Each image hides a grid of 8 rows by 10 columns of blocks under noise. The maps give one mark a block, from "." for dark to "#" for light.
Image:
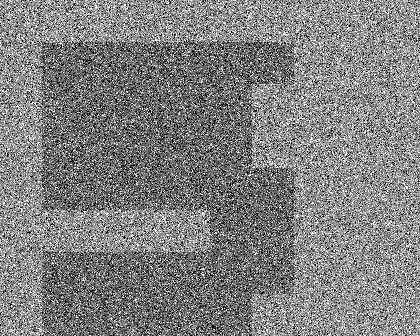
# # # # # # # # # #
# . . . . . . # # #
# . . . . . # # # #
# . . . . . # # # #
# . . . . . . # # #
# # # # # . . # # #
# . . . . . . # # #
# . . . . . # # # #
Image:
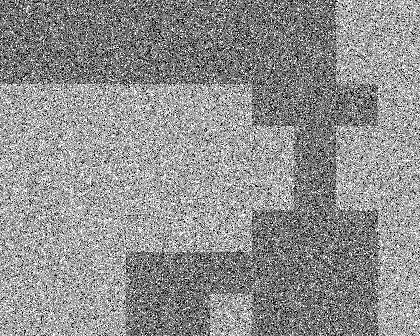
. . . . . . . . # #
. . . . . . . . # #
# # # # # # . . . #
# # # # # # # . # #
# # # # # # # . # #
# # # # # # . . . #
# # # . . . . . . #
# # # . . # . . . #
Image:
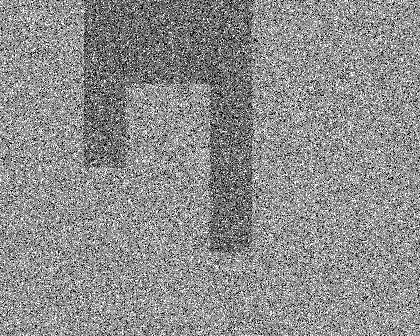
# # . . . . # # # #
# # . . . . # # # #
# # . # # . # # # #
# # . # # . # # # #
# # # # # . # # # #
# # # # # . # # # #
# # # # # # # # # #
# # # # # # # # # #
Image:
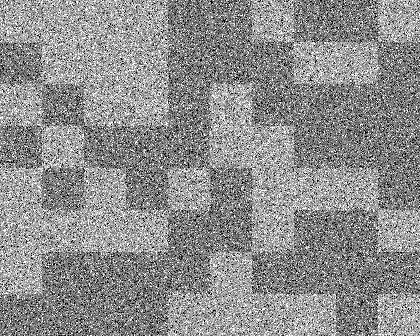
# # # # . . # . . #
. # # # . . . # # .
# . # # . # . . . .
. # . . . # # . . .
# . # . # . # # # .
# # # # . . # . . #
# . . . . # . . . .
. . . . # # # # . #
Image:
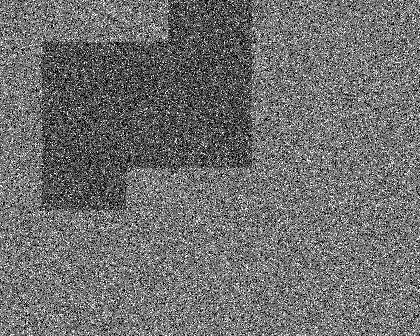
# # # # . . # # # #
# . . . . . # # # #
# . . . . . # # # #
# . . . . . # # # #
# . . # # # # # # #
# # # # # # # # # #
# # # # # # # # # #
# # # # # # # # # #
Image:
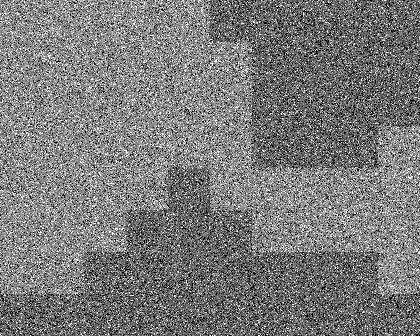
# # # # # . . . . .
# # # # # # . . . .
# # # # # # . . . .
# # # # # # . . . #
# # # # . # # # # #
# # # . . . # # # #
# # . . . . . . . #
. . . . . . . . . .
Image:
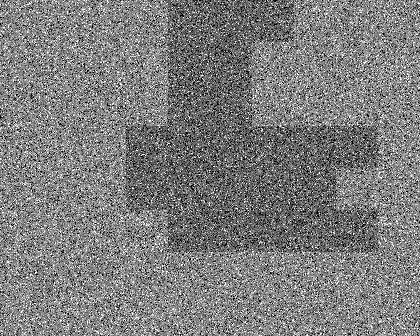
# # # # . . . # # #
# # # # . . # # # #
# # # # . . # # # #
# # # . . . . . . #
# # # . . . . . # #
# # # # . . . . . #
# # # # # # # # # #
# # # # # # # # # #
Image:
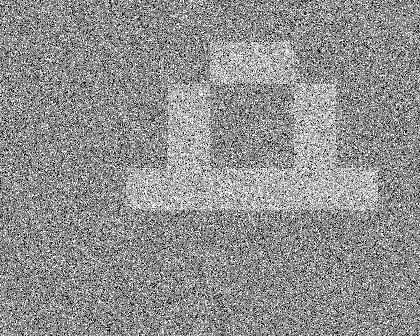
. . . . . . . . . .
. . . . . # # . . .
. . . . # . . # . .
. . . . # . . # . .
. . . # # # # # # .
. . . . . . . . . .
. . . . . . . . . .
. . . . . . . . . .
